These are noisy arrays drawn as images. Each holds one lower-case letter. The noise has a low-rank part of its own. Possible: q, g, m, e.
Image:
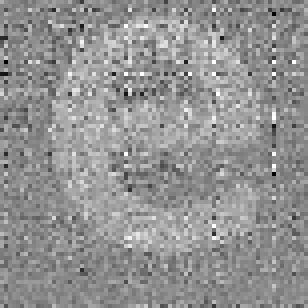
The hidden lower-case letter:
e
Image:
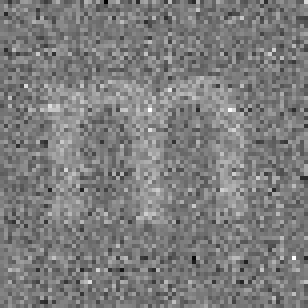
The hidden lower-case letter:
m
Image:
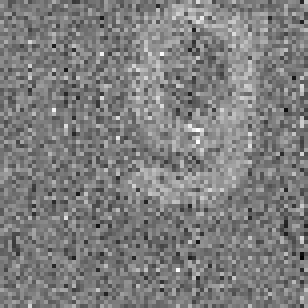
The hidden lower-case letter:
g
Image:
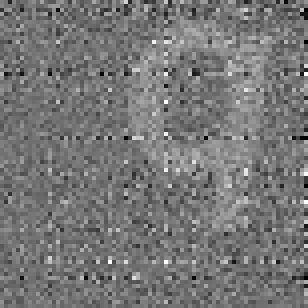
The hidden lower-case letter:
q
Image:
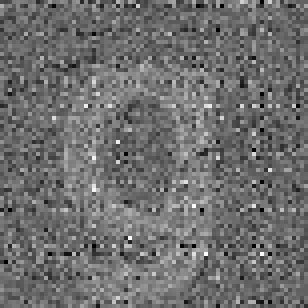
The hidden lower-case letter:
g
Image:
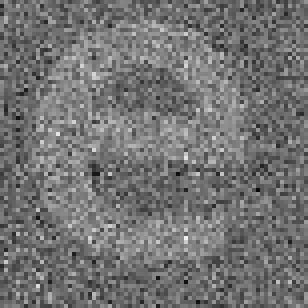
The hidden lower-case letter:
e
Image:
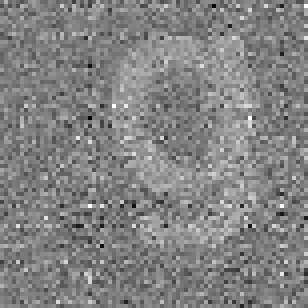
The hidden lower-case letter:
g
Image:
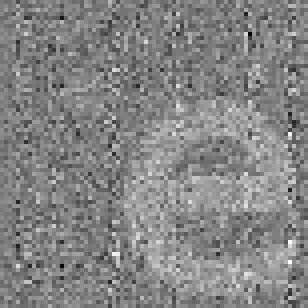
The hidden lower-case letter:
e
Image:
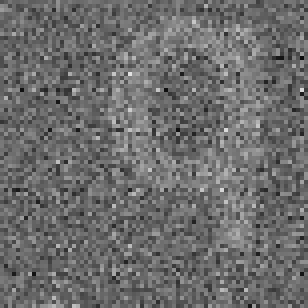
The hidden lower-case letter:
q
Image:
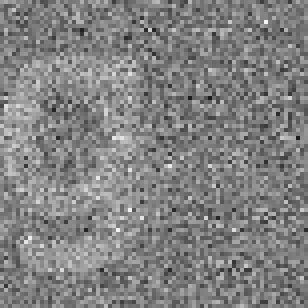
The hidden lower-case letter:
g
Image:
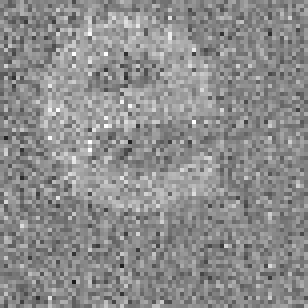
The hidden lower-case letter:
e
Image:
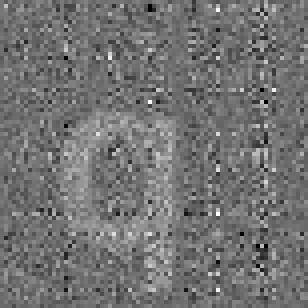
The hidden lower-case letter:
q
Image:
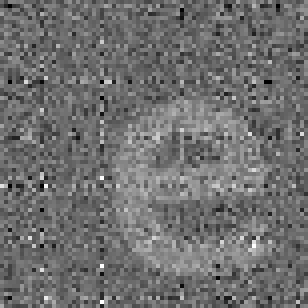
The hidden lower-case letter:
e
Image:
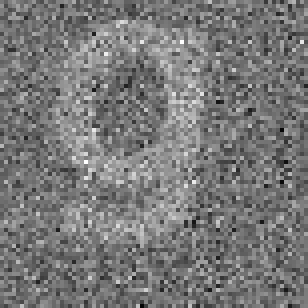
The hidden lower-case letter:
g
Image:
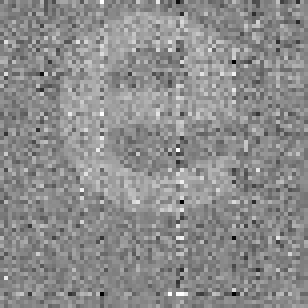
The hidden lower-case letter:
e
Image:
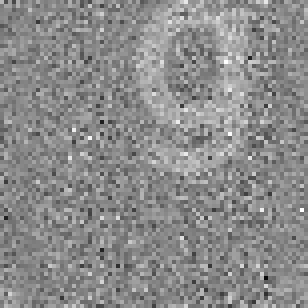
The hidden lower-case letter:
g
